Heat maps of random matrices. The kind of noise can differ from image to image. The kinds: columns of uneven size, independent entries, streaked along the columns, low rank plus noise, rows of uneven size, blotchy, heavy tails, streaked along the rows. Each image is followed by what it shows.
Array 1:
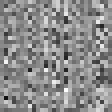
columns of uneven size
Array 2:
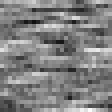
streaked along the rows
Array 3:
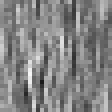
streaked along the columns
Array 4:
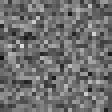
independent entries
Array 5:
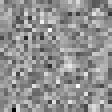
low rank plus noise
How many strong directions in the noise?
three or four
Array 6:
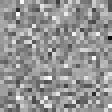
low rank plus noise
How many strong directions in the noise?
five to eight
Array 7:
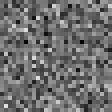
independent entries
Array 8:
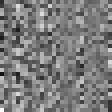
columns of uneven size
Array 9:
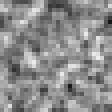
blotchy
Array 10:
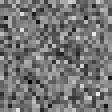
independent entries
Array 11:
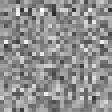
low rank plus noise
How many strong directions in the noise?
three or four
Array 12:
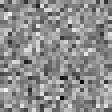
low rank plus noise
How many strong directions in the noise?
five to eight
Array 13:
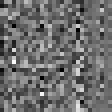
columns of uneven size
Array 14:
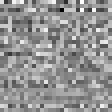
rows of uneven size
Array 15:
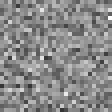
independent entries
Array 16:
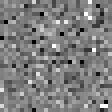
heavy tails
